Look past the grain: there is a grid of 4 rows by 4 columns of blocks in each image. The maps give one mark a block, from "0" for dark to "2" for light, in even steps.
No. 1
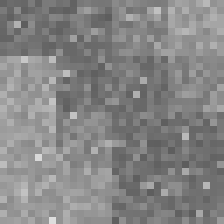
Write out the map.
0 0 1 2
2 0 0 1
2 1 0 0
2 2 0 0
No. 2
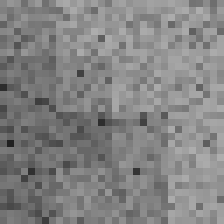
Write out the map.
1 2 2 2
0 1 2 2
0 0 1 2
0 1 1 2
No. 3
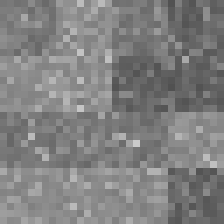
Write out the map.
1 2 1 0
2 2 0 0
1 1 1 2
2 2 2 0
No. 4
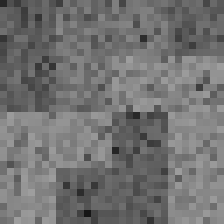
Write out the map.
0 1 1 0
0 1 2 2
2 2 0 2
2 0 0 2
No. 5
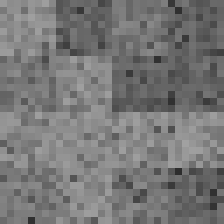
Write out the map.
2 0 1 0
1 2 0 0
2 2 2 2
1 2 1 0
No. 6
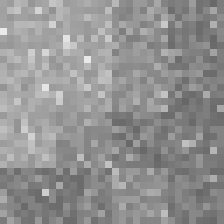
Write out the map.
2 2 1 0
2 2 1 0
2 1 0 0
0 0 1 0
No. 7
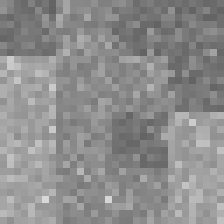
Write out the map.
0 1 0 0
2 1 1 0
2 1 0 2
2 1 1 2
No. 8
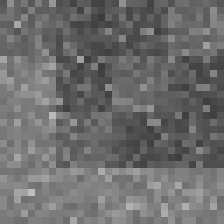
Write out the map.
1 0 0 1
2 0 1 0
2 1 0 0
2 2 2 2
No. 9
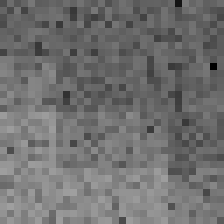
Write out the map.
0 0 0 0
1 0 0 0
2 1 1 0
2 2 2 1
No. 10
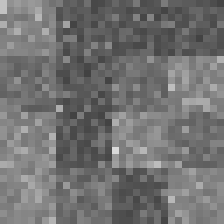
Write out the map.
2 0 0 0
1 0 1 2
2 0 2 1
2 1 0 2
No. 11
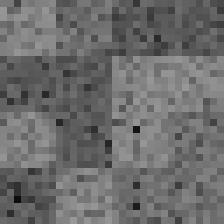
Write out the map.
2 1 0 0
0 0 2 2
2 0 2 1
0 2 1 1
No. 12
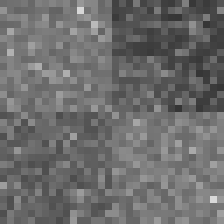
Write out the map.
2 2 0 0
2 2 1 0
1 1 2 2
1 1 2 2
